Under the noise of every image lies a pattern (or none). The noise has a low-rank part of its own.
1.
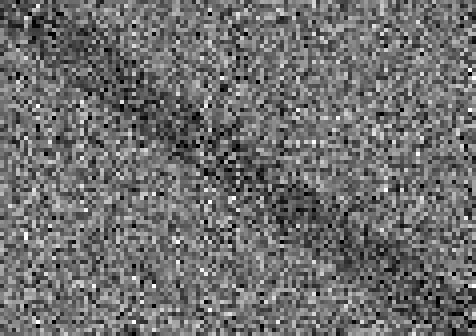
a diagonal band
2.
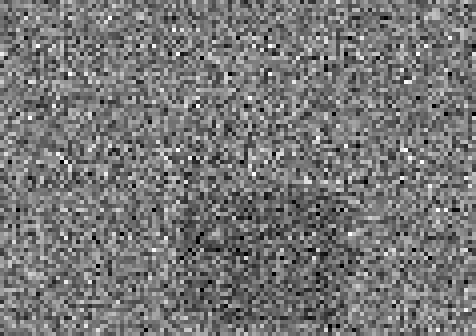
one block
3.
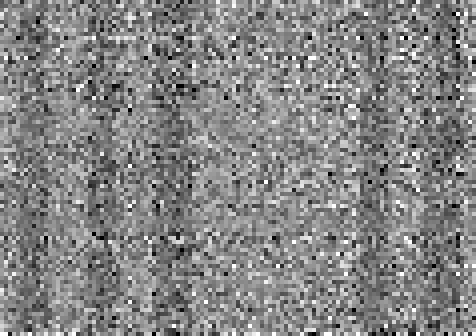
bands of columns
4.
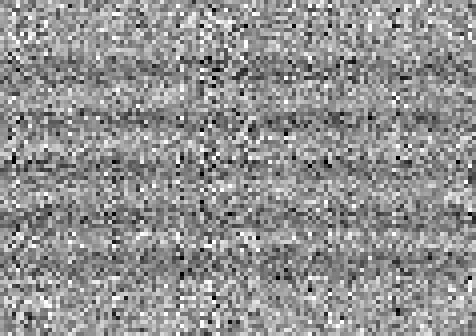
bands of rows
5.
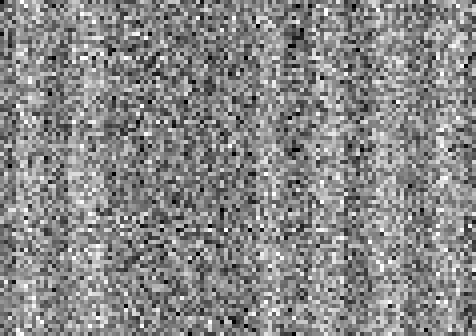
bands of columns
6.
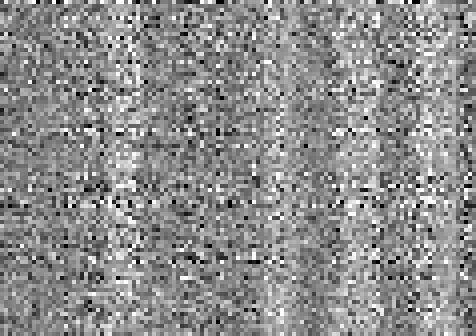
bands of columns
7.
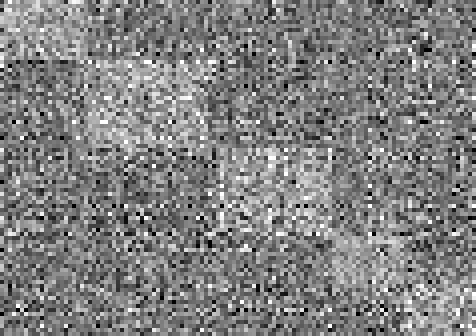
blocks along the diagonal
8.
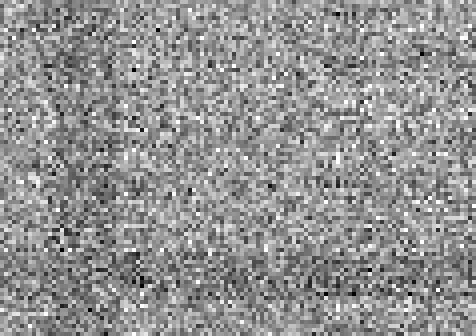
bands of rows crossing bands of columns
